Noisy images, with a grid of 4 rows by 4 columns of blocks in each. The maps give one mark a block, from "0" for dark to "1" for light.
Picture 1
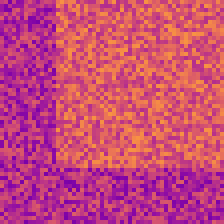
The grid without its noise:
0 1 1 1
0 1 1 1
0 1 1 1
0 0 0 0
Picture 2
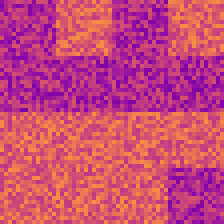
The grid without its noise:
0 1 0 1
0 0 0 0
1 1 1 1
1 1 1 0
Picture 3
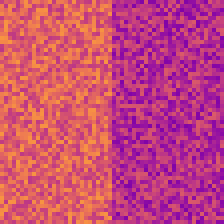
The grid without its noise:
1 1 0 0
1 1 0 0
1 1 0 0
1 1 0 0
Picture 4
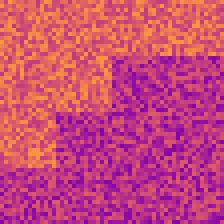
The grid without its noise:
1 1 1 1
1 1 0 0
1 0 0 0
0 0 0 0
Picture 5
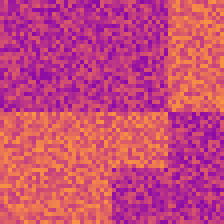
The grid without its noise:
0 0 0 1
0 0 0 1
1 1 1 0
1 1 0 0
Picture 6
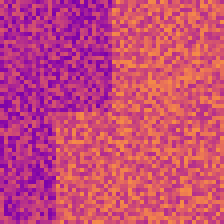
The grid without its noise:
0 0 1 1
0 0 1 1
0 1 1 1
0 1 1 1
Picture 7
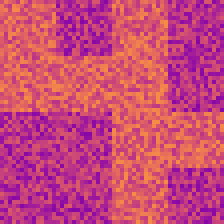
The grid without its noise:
1 0 1 0
1 1 1 0
0 0 1 1
0 0 1 0
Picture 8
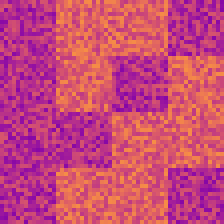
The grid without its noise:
0 1 1 0
0 1 0 1
0 0 1 1
0 1 1 0
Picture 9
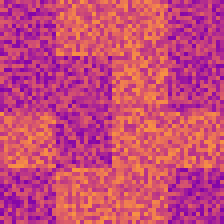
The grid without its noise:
0 1 1 0
0 0 1 0
1 0 1 1
0 1 1 0
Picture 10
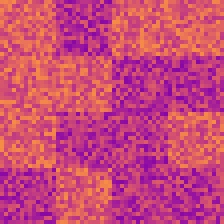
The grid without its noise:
1 0 1 1
1 1 0 0
1 0 0 1
0 1 0 0
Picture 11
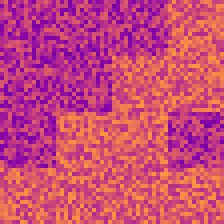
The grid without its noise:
0 0 0 1
0 0 1 1
0 1 1 0
1 1 1 1
